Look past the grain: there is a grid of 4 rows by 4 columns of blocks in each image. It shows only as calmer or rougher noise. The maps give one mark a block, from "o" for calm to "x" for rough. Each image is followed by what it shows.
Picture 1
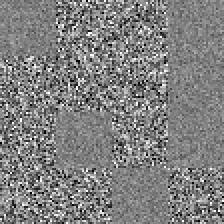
o x x o
x x x o
x o x o
x x o x
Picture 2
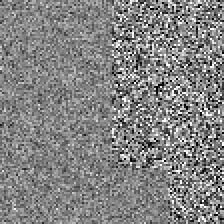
o o x x
o o x x
o o x x
o o o x
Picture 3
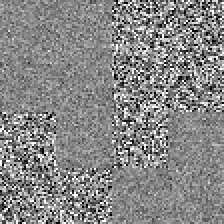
o o x x
o o x x
x o x o
x x o o
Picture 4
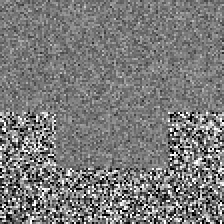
o o o o
o o o o
x o o x
x x x x
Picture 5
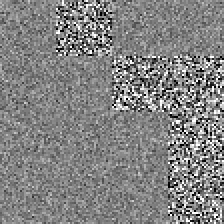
o x o o
o o x x
o o o x
o o o x
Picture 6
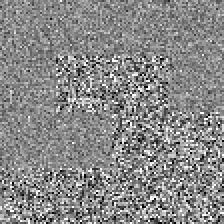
o o o o
o x x o
o o x x
x x x x
